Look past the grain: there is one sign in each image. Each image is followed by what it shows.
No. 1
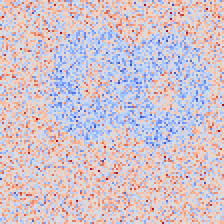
infinity sign
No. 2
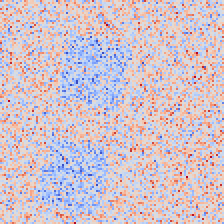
colon
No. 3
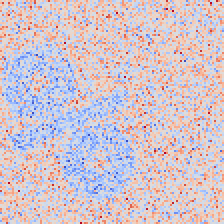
percent sign
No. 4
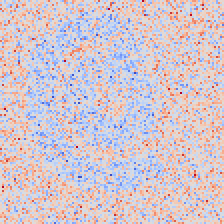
at sign
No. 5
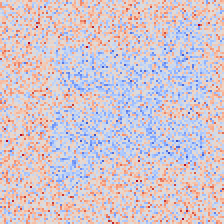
not-equal sign
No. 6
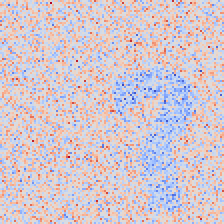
question mark
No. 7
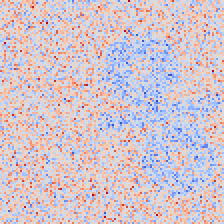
percent sign
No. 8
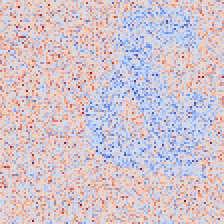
ampersand
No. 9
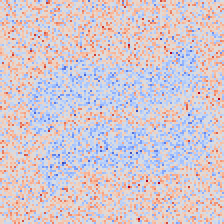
approximately sign
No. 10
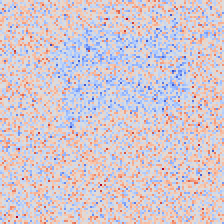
approximately sign
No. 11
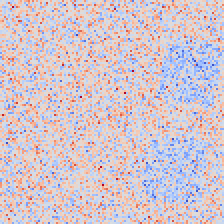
colon
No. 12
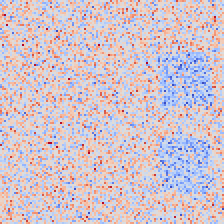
colon
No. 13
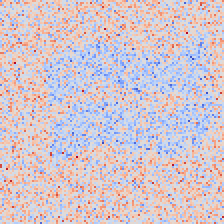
approximately sign
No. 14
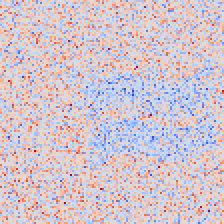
approximately sign
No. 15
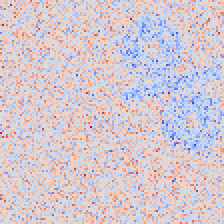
percent sign
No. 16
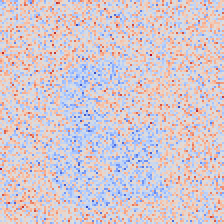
ampersand
